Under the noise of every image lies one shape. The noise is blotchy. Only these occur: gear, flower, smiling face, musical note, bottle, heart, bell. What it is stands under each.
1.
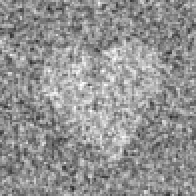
heart
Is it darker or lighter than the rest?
lighter
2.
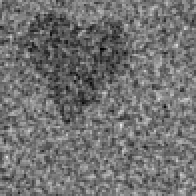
heart
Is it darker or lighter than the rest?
darker
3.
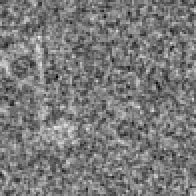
musical note
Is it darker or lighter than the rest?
lighter
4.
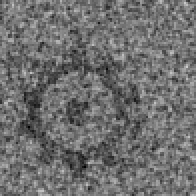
gear
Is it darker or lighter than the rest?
darker
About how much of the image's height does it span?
two thirds
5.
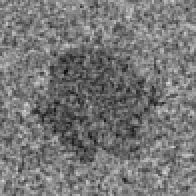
flower
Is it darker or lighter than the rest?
darker
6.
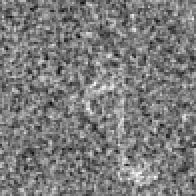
musical note
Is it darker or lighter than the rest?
lighter
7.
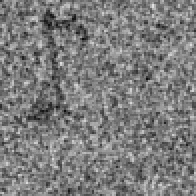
musical note
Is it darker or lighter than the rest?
darker
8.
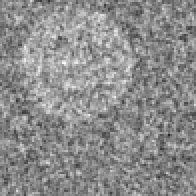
smiling face
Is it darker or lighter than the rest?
lighter
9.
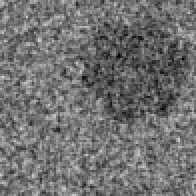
flower
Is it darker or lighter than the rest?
darker
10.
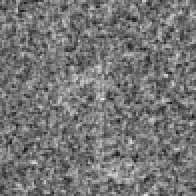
musical note
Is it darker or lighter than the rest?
lighter
